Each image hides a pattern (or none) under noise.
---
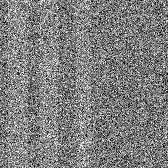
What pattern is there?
bands of columns
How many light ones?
3
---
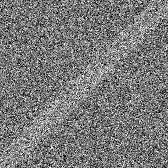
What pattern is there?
a diagonal band
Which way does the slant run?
bottom left to top right
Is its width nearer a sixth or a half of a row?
a sixth
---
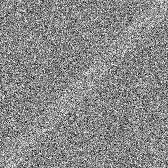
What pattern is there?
a diagonal band
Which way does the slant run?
bottom left to top right
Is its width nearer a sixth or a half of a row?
a sixth
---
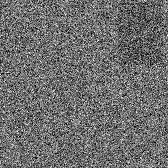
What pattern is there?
one block
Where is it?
top right
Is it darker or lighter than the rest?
darker
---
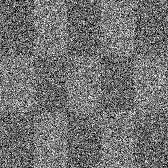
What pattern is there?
a checkerboard
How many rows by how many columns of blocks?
3 by 5
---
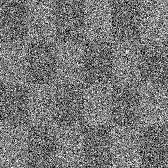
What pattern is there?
a checkerboard
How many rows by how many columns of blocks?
4 by 6
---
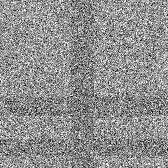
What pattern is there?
bands of rows crossing bands of columns
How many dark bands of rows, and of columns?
2 and 1
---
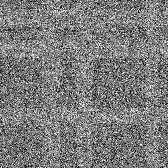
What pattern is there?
bands of rows crossing bands of columns
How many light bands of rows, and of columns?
3 and 3
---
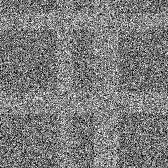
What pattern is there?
bands of rows crossing bands of columns
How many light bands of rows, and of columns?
2 and 2
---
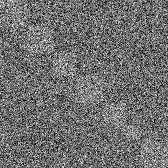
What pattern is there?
blocks along the diagonal
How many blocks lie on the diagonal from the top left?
7
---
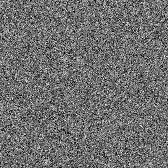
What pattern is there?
only noise
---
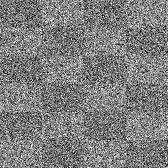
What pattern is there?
a checkerboard
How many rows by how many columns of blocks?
6 by 4
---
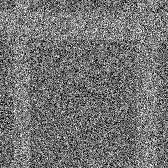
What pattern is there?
bands of rows crossing bands of columns
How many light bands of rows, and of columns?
1 and 2
